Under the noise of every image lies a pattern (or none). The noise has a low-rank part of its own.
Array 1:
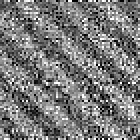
diagonal stripes
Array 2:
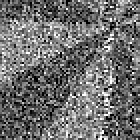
spokes from one point
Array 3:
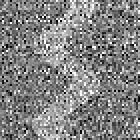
a wavy band
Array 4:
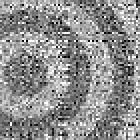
rings round one point
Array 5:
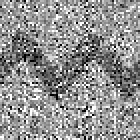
a wavy band
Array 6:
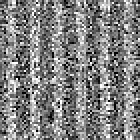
vertical stripes
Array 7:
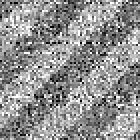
diagonal stripes
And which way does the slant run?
bottom left to top right
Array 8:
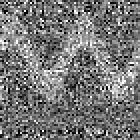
a wavy band
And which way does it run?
left to right
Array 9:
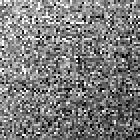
a smooth slope
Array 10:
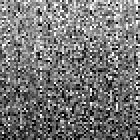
a smooth slope
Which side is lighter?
top
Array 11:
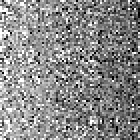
a smooth slope
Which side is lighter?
left
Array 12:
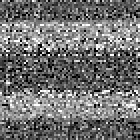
horizontal stripes
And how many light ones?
2
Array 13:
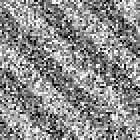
diagonal stripes
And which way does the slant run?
top left to bottom right
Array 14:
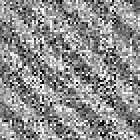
diagonal stripes
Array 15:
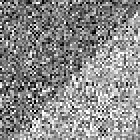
a sharp edge
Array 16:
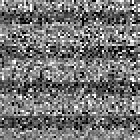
horizontal stripes
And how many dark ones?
4
